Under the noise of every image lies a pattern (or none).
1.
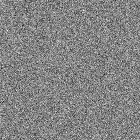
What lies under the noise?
only noise
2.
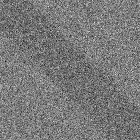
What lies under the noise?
a diagonal band
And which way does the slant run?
top left to bottom right
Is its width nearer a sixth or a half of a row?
a half
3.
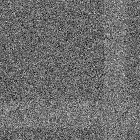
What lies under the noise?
bands of rows crossing bands of columns
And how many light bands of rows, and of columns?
1 and 1
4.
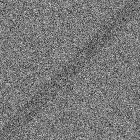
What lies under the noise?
a diagonal band
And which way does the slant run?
bottom left to top right
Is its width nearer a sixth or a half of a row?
a sixth
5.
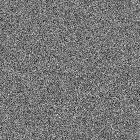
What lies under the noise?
only noise
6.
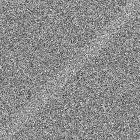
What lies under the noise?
a diagonal band
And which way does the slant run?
bottom left to top right
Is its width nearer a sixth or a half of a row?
a sixth
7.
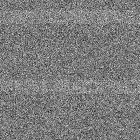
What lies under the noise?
bands of rows
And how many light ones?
2
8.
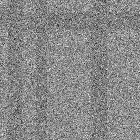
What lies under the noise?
bands of rows crossing bands of columns
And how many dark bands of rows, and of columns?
1 and 3
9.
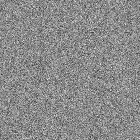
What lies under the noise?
only noise
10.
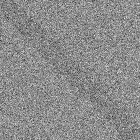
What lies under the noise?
a diagonal band
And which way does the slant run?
top left to bottom right
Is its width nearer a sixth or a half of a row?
a sixth
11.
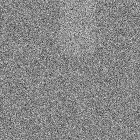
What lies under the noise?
one block
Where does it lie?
top middle
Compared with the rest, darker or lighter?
lighter
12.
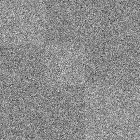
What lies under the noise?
blocks along the diagonal
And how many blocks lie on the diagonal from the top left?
3
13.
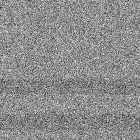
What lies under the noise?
bands of rows
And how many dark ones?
2
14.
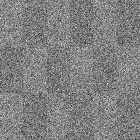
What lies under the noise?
a checkerboard
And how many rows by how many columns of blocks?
3 by 6
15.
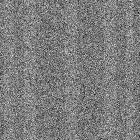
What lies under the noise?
bands of columns
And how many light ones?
5
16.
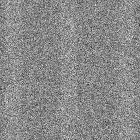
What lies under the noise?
bands of columns
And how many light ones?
3
